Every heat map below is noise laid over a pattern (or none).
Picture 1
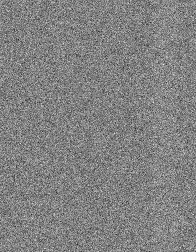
one vertical stripe
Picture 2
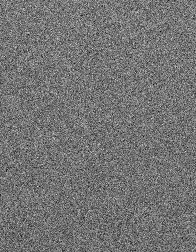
a smooth slope
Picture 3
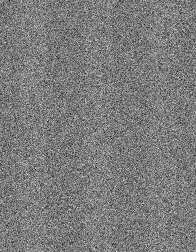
vertical stripes
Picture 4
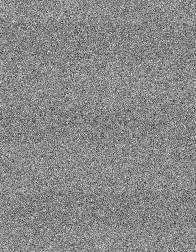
horizontal stripes
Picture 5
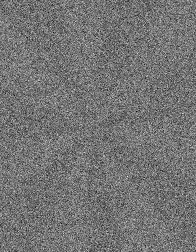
spokes from one point
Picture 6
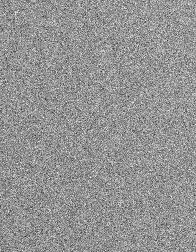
a smooth slope
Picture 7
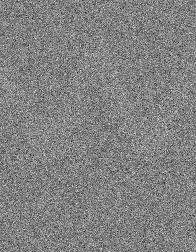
a wavy band
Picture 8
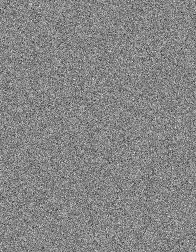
only noise
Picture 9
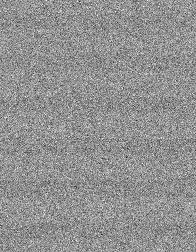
horizontal stripes
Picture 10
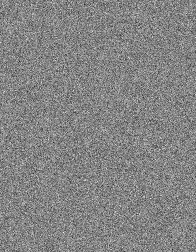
only noise
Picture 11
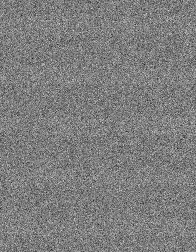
horizontal stripes
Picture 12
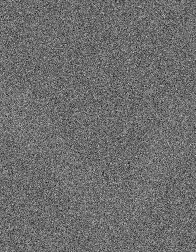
a wavy band
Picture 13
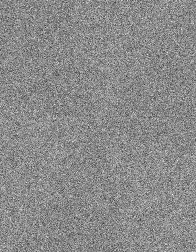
spokes from one point
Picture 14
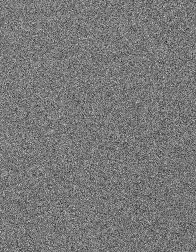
a smooth slope
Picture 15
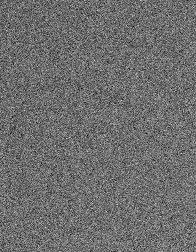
a smooth slope
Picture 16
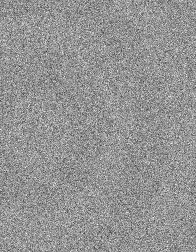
rings round one point
